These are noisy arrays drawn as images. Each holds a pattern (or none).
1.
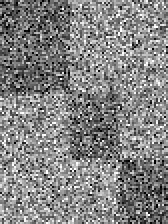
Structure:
blocks along the diagonal
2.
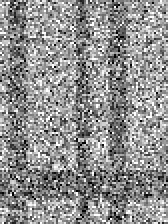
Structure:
bands of rows crossing bands of columns
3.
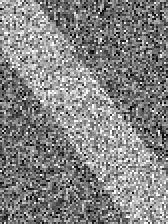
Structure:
a diagonal band
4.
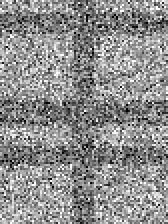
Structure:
bands of rows crossing bands of columns
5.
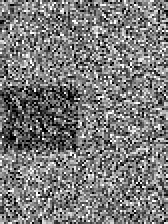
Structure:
one block
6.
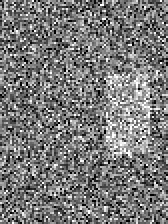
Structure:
one block
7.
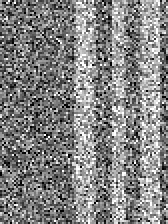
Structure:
bands of columns
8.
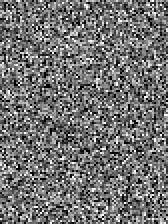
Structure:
only noise
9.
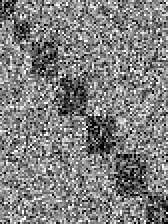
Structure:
blocks along the diagonal
